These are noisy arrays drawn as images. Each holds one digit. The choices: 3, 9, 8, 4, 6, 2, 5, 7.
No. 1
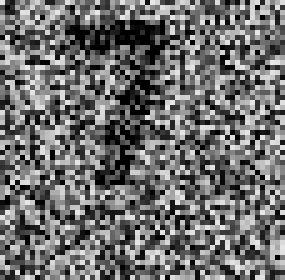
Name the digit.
7
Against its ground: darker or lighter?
darker
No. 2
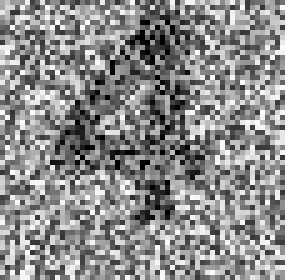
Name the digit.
4
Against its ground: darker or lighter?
darker
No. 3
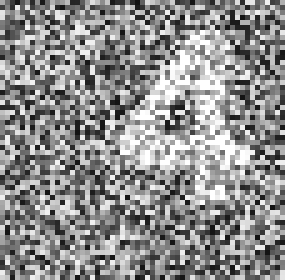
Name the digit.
4
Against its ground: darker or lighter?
lighter
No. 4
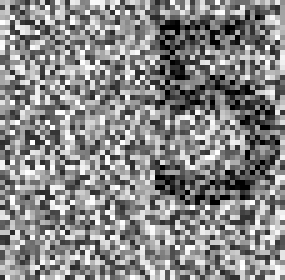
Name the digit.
5
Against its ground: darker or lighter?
darker
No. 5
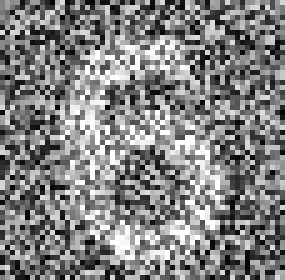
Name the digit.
6
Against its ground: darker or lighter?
lighter
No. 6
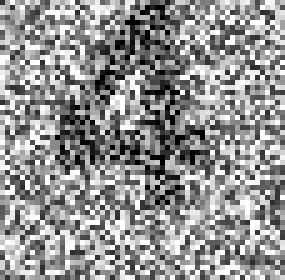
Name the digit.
4
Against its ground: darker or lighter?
darker
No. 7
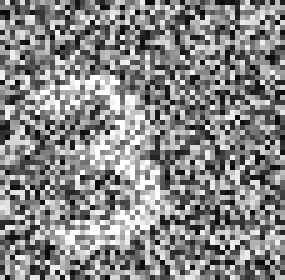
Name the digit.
3
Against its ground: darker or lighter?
lighter
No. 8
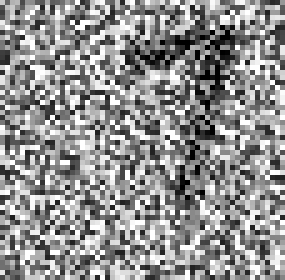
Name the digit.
7
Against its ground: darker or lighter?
darker
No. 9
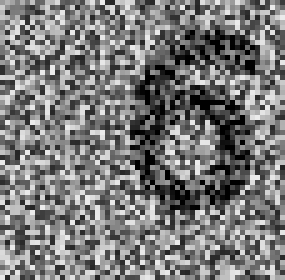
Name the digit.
6
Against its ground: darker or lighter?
darker
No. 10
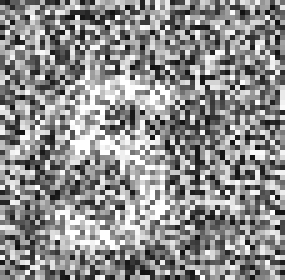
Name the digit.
5
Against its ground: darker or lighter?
lighter
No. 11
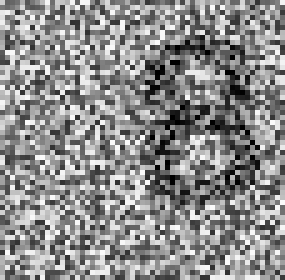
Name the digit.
8
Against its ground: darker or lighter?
darker
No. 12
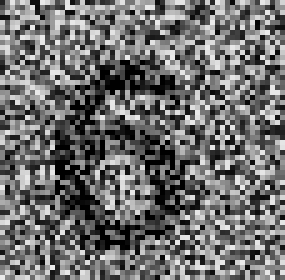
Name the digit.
6
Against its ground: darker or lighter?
darker
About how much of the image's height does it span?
two thirds
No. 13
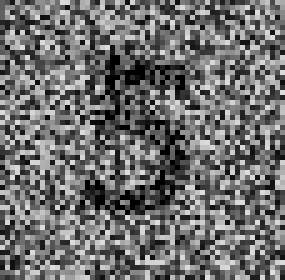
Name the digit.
5
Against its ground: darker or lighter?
darker
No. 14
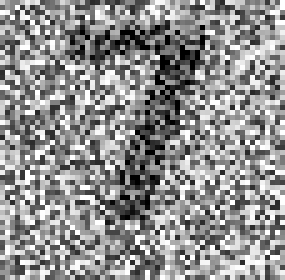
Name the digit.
7
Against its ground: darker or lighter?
darker
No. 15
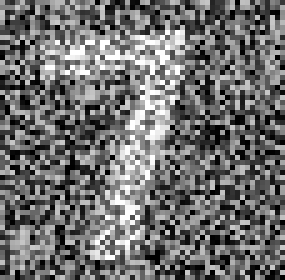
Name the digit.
7
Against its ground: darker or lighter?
lighter
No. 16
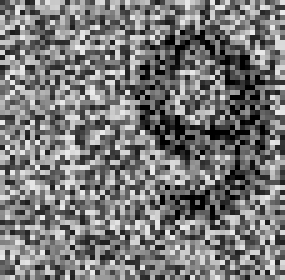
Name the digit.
9
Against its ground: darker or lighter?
darker
